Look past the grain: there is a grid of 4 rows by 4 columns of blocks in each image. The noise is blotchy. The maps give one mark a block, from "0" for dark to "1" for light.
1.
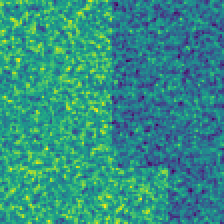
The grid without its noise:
1100
1100
1100
1110
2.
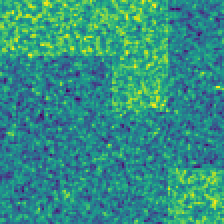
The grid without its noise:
1110
0010
0000
0001
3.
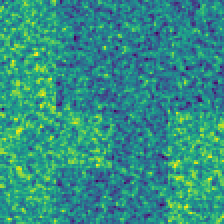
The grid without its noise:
1000
1000
1101
1001
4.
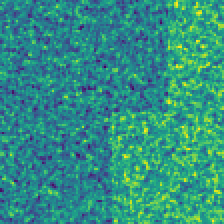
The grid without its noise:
0001
0001
0011
0011
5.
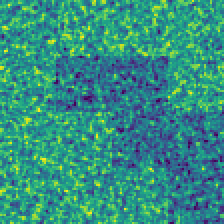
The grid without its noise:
1111
1001
1100
1110
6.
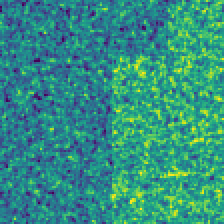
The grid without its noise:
0001
0011
0011
0011
